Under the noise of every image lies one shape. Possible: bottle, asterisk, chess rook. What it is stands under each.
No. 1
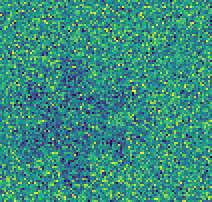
dark asterisk
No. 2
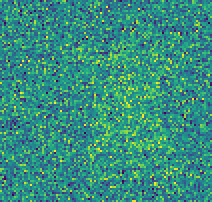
light chess rook
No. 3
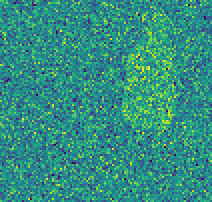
light bottle
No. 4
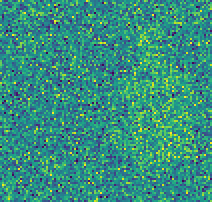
light bottle
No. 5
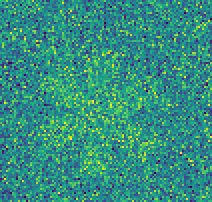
light asterisk
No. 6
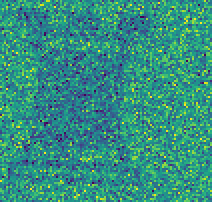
dark chess rook
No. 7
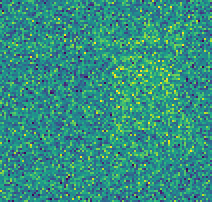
light chess rook
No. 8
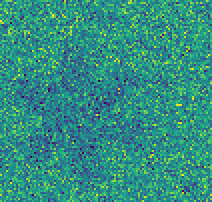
dark asterisk
